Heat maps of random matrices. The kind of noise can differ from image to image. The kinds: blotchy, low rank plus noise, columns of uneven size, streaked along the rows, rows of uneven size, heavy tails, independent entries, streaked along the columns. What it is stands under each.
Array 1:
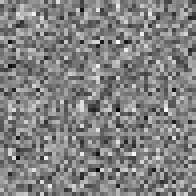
low rank plus noise
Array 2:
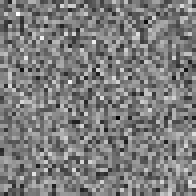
independent entries
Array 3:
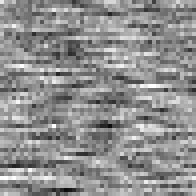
streaked along the rows
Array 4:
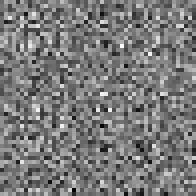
low rank plus noise
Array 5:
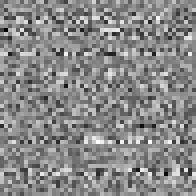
rows of uneven size
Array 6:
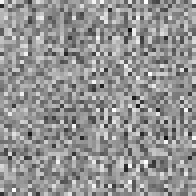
low rank plus noise
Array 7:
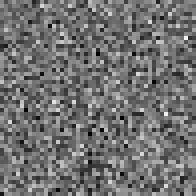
independent entries
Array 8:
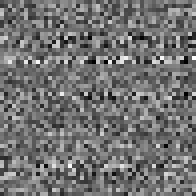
rows of uneven size
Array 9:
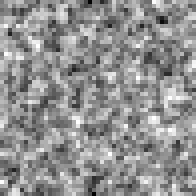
blotchy
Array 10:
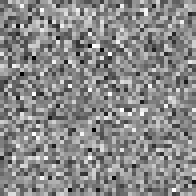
independent entries
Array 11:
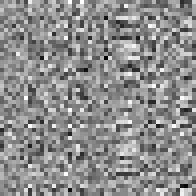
low rank plus noise
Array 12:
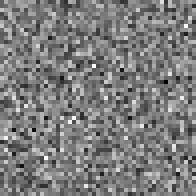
independent entries
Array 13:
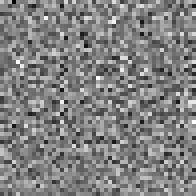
low rank plus noise
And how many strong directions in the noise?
two
